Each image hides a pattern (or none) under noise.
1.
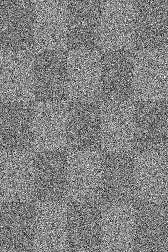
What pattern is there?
a checkerboard
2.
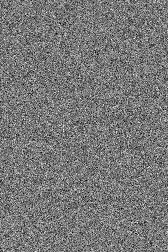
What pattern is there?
only noise
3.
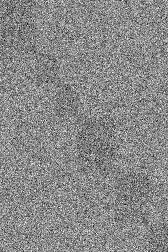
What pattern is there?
blocks along the diagonal
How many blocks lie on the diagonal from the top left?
6
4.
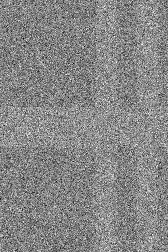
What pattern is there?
bands of rows crossing bands of columns
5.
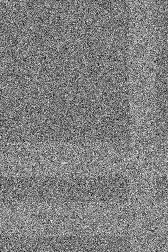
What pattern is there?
bands of rows crossing bands of columns
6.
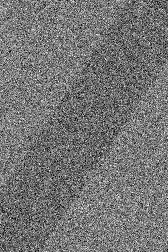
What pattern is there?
a diagonal band
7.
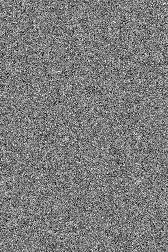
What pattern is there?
only noise
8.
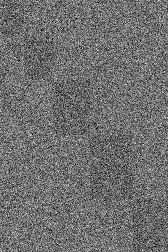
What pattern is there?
blocks along the diagonal
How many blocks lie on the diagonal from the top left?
5
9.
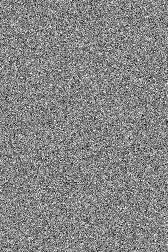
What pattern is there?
only noise
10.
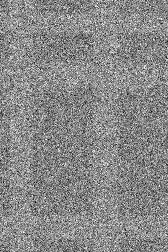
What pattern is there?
bands of rows crossing bands of columns
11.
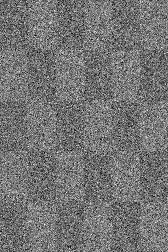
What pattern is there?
a checkerboard
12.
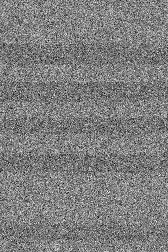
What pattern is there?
bands of rows
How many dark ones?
5
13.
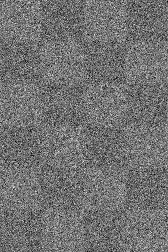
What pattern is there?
a checkerboard
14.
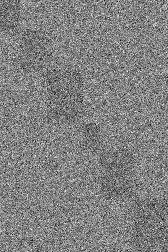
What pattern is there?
blocks along the diagonal
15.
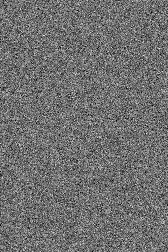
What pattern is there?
only noise
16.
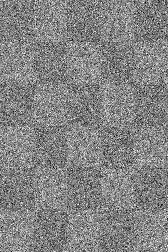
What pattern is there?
a checkerboard
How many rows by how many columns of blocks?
6 by 5
